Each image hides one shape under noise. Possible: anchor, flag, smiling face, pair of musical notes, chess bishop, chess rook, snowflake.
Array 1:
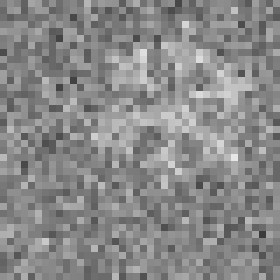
light snowflake
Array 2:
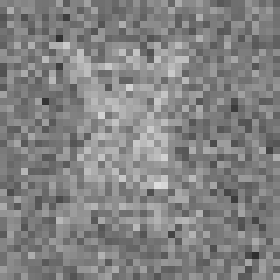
light chess rook
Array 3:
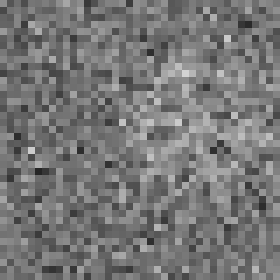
light snowflake
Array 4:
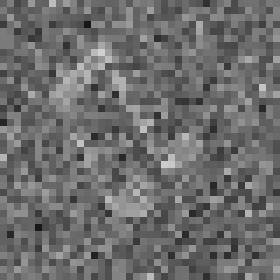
light pair of musical notes
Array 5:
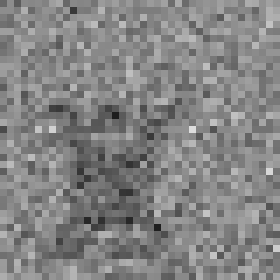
dark chess rook
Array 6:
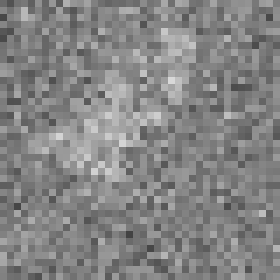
light chess bishop
